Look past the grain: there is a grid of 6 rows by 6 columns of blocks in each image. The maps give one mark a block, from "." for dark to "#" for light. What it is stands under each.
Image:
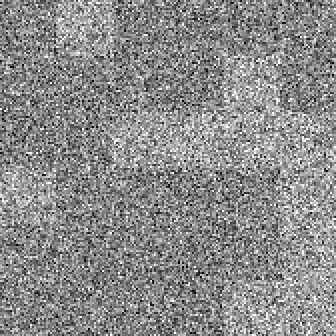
.#....
....#.
..####
#....#
.....#
....##
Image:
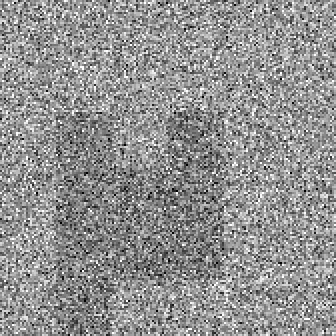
######
######
#.#.##
#...##
#...##
#.####
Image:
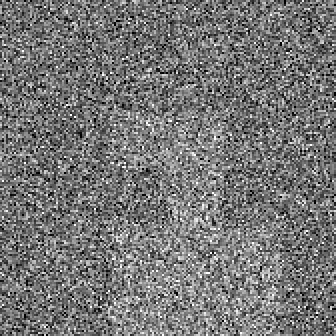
......
......
..##..
...#..
..###.
..###.
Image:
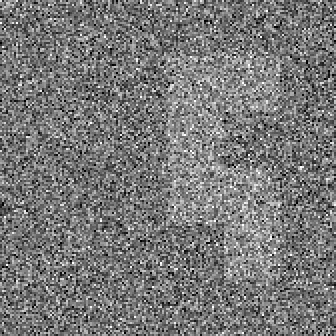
......
...##.
...#..
...##.
....#.
......
